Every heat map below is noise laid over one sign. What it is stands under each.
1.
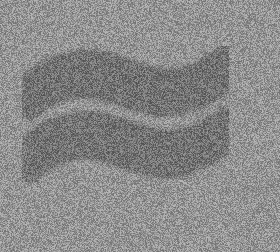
dark approximately sign
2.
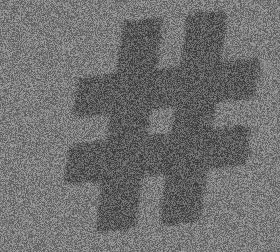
dark hash sign
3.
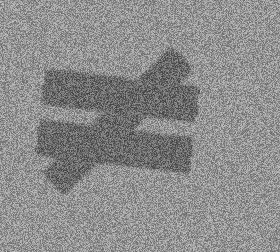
dark not-equal sign
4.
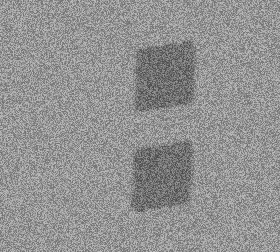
dark colon
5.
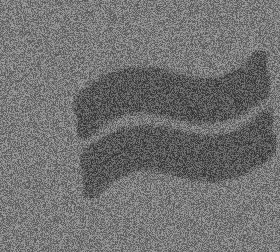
dark approximately sign
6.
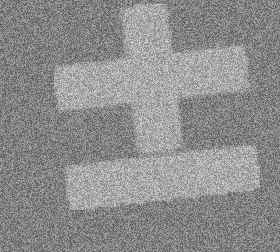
light plus-minus sign
